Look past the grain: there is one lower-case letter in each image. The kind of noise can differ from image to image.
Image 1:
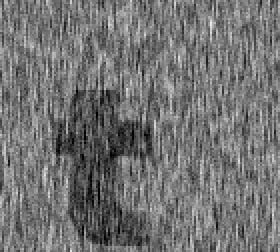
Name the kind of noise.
streaked along the columns
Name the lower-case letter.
t
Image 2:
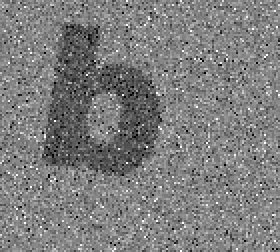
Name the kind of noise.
heavy tails
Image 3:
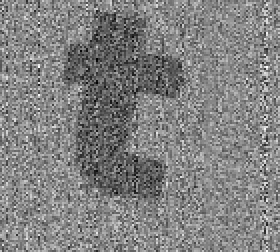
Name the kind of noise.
columns of uneven size
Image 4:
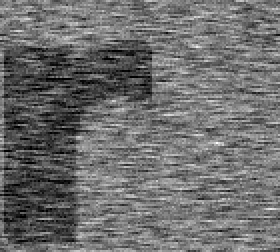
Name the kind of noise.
streaked along the rows
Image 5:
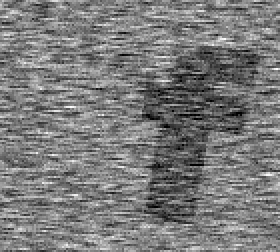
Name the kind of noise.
streaked along the rows
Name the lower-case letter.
f
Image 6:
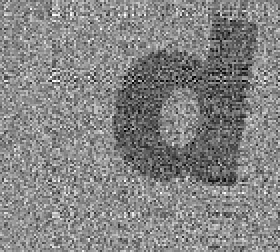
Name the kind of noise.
low rank plus noise
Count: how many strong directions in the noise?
one
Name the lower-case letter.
d
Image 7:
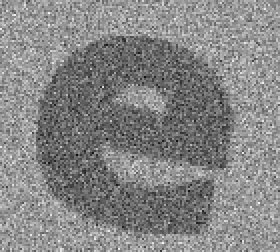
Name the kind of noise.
independent entries
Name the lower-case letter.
e
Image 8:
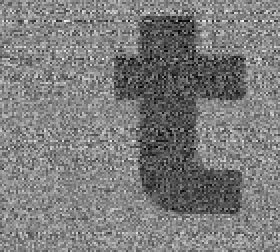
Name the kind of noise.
rows of uneven size
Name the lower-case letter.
t
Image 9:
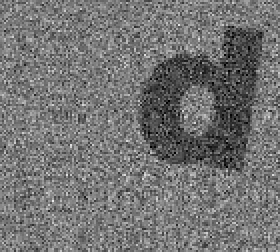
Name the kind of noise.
low rank plus noise
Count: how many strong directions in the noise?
three or four
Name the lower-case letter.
d
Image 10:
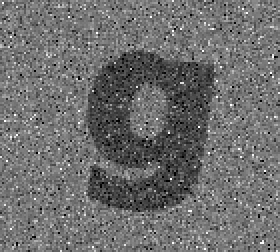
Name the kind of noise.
heavy tails
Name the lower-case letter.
g
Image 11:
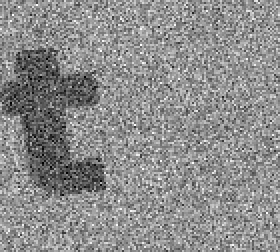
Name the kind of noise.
independent entries
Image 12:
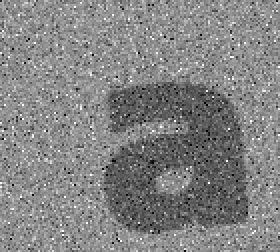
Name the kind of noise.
heavy tails
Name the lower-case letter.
a
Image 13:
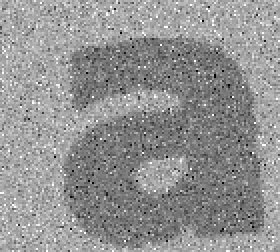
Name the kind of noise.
heavy tails
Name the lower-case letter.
a
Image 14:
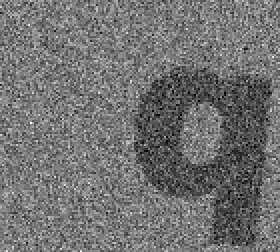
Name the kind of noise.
independent entries
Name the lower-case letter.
q
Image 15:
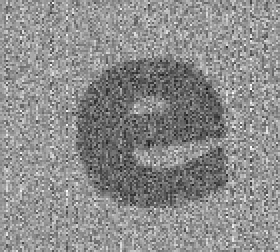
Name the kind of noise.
columns of uneven size
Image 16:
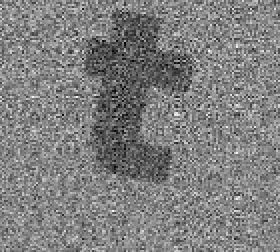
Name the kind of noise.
low rank plus noise
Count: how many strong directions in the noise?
three or four
